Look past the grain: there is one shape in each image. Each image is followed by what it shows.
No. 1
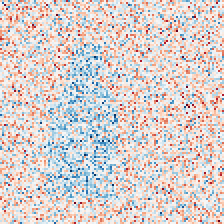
bottle
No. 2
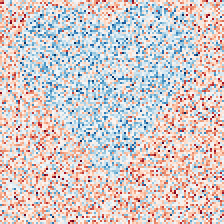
heart
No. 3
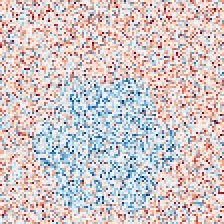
flower
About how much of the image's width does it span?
two thirds
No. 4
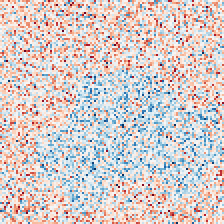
car
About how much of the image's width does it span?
nearly all
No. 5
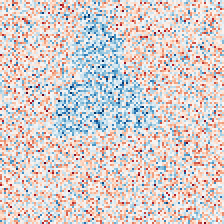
chess pawn
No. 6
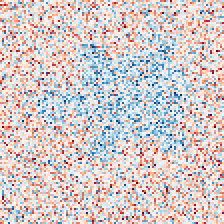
turtle
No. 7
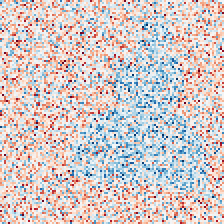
chess pawn
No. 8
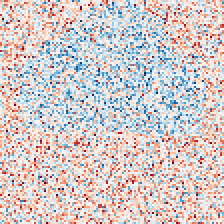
cloud
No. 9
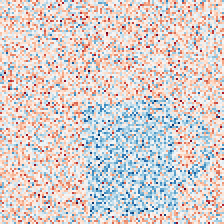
cup
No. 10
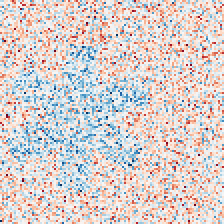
asterisk
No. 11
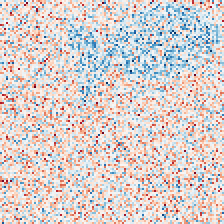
fish
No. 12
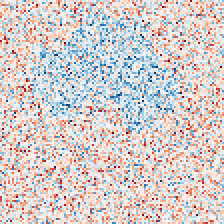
car
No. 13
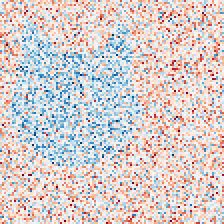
cat's head
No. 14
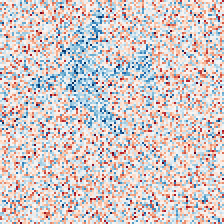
airplane
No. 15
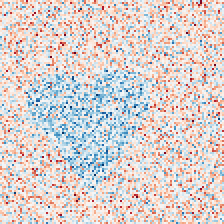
heart
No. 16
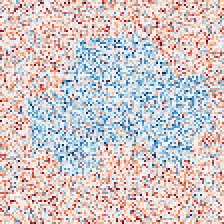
car
